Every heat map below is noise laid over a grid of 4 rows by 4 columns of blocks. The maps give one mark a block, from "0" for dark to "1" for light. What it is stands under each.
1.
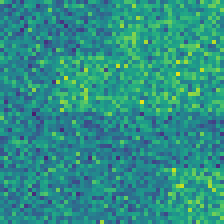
0 0 1 1
0 1 1 1
0 0 0 0
0 0 0 1
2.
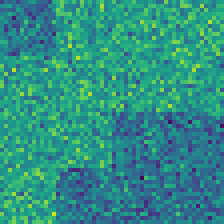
0 1 1 1
1 1 1 1
1 1 0 0
1 0 0 0
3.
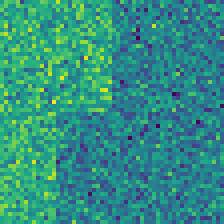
1 1 0 0
1 1 0 0
1 0 0 0
1 0 0 0
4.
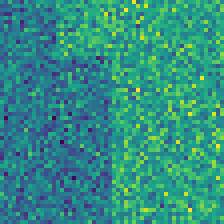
0 1 1 1
0 0 1 1
0 0 1 1
0 0 1 1
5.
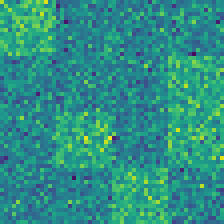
1 0 0 0
0 0 0 1
0 1 0 1
0 0 1 0
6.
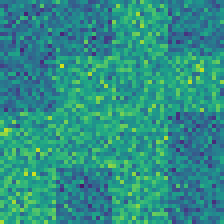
0 0 1 0
0 1 1 1
1 1 1 0
1 0 1 0
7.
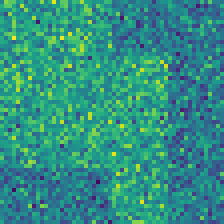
1 1 0 0
1 1 1 0
1 1 1 0
0 0 1 0
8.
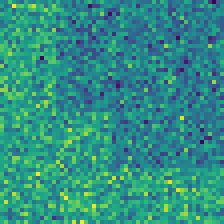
1 0 0 0
1 0 0 0
1 1 0 0
1 1 1 1
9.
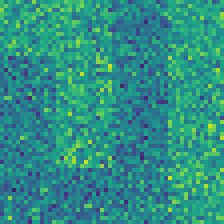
1 1 0 1
0 1 0 1
0 1 0 1
0 0 0 1
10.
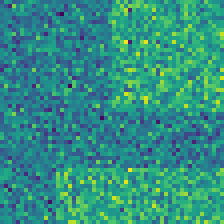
0 0 1 1
0 0 1 1
0 0 0 0
0 1 1 1
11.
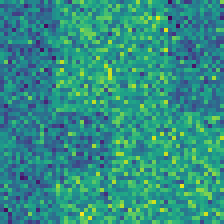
0 1 1 0
0 1 1 0
0 0 1 1
0 1 1 1
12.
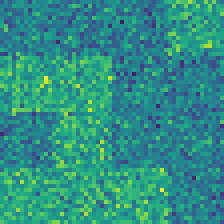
0 0 0 1
1 1 0 0
0 1 0 0
1 1 1 0
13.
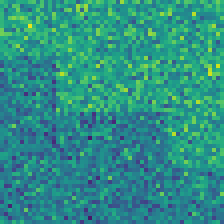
1 1 1 1
0 1 1 1
0 0 0 1
0 0 0 0
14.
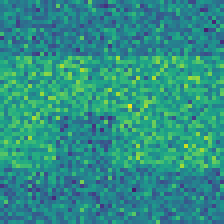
0 0 0 0
1 1 1 1
1 0 1 1
0 0 0 0
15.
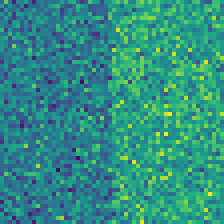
0 0 1 1
0 0 1 1
0 0 1 1
0 0 1 1
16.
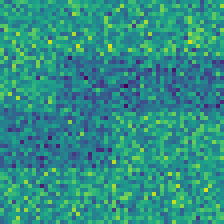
1 1 1 1
1 0 0 0
0 0 1 1
1 1 1 1
